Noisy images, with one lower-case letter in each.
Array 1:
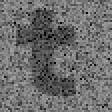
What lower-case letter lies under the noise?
t
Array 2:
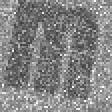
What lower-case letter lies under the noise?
m
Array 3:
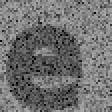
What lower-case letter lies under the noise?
e
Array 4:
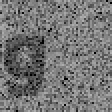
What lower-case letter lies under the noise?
g
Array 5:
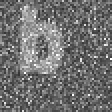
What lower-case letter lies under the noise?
b
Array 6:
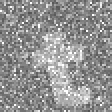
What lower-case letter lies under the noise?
t
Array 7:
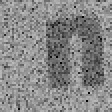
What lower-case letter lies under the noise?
n
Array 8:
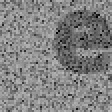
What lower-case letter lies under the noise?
e
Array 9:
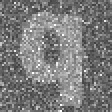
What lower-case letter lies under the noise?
q
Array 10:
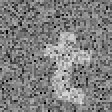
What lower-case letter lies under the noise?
t
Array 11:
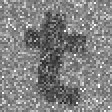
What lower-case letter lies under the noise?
t
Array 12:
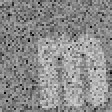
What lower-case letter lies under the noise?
m
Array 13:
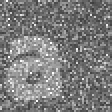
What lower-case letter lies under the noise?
a
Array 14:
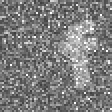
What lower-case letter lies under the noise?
f
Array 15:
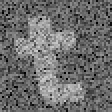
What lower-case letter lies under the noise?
t
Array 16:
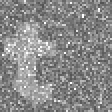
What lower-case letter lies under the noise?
t
